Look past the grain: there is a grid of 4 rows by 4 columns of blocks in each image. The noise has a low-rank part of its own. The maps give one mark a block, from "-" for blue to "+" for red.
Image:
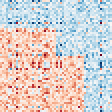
- - - -
+ + - -
+ + + -
+ + + -
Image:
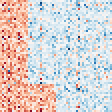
+ - - -
+ - - -
+ - - -
+ + - -
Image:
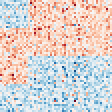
- + + +
+ + + +
+ - - -
- - - -
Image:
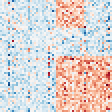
- - + -
- - - -
- - + +
- - + +
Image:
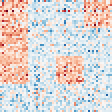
+ - - +
+ - - -
+ - + -
- - - -
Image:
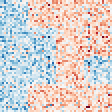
- + + +
- - + +
- - + -
- + + +
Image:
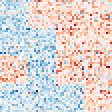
- + + +
- - + +
+ - + +
- - - +
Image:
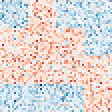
- + - -
+ + + -
+ + + +
- - - +
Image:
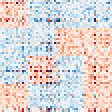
+ - - -
- - + +
- + - +
+ - - +
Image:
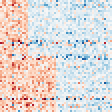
+ - - -
+ - - -
+ + - -
+ + - -
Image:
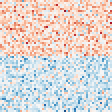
+ + + +
+ + + +
- - - -
- - - -
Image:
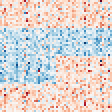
+ + + +
- - - -
- - + +
+ + + +
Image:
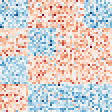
- + + -
+ - + +
- + + +
+ - - -
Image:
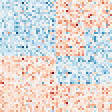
- - + +
- - + -
+ + - -
+ + + +
